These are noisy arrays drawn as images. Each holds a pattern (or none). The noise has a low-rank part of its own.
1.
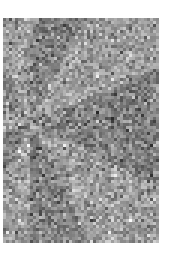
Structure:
spokes from one point
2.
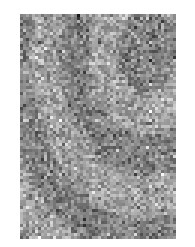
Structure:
rings round one point
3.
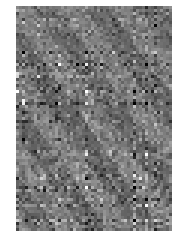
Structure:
diagonal stripes
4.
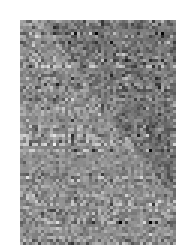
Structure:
a sharp edge
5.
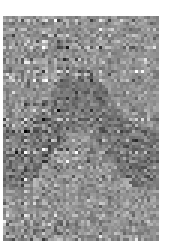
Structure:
a wavy band
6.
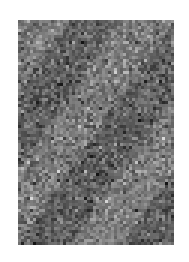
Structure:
diagonal stripes
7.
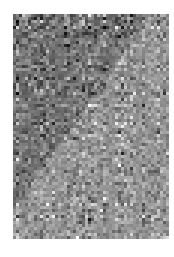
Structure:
a sharp edge
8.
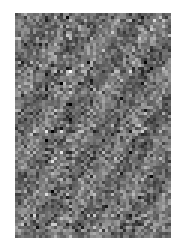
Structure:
diagonal stripes
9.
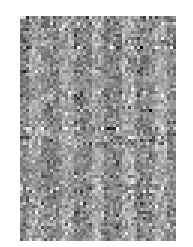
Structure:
vertical stripes
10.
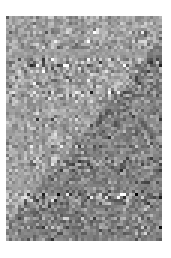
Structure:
a sharp edge
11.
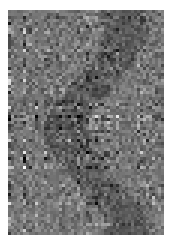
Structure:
a wavy band
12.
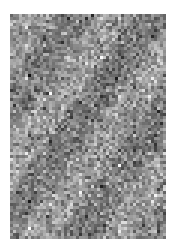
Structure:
diagonal stripes
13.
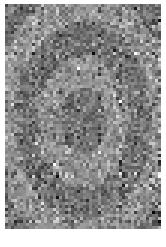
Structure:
rings round one point
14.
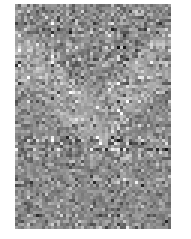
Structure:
a wavy band
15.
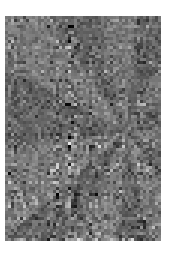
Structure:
spokes from one point
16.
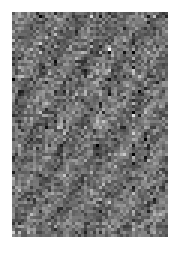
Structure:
diagonal stripes
